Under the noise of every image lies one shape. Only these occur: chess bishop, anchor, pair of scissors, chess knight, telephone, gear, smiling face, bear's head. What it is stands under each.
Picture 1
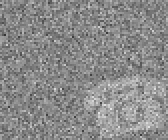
telephone
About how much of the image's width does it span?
half
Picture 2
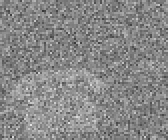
telephone
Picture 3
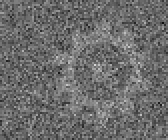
gear
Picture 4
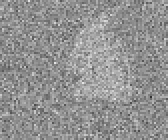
chess knight
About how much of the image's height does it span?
two thirds
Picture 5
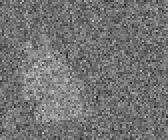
chess knight
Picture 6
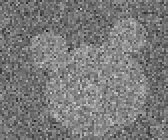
bear's head
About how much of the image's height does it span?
nearly all
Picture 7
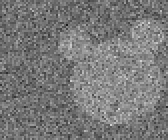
bear's head
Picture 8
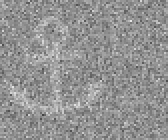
anchor
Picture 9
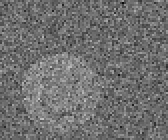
smiling face
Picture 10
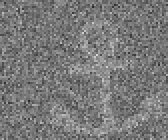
anchor
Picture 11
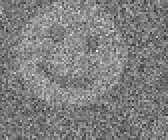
smiling face
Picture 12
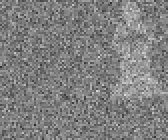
chess bishop
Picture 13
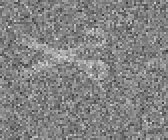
pair of scissors
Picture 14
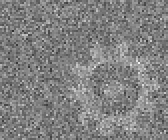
gear
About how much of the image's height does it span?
two thirds
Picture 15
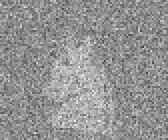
chess knight
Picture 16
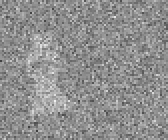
chess bishop
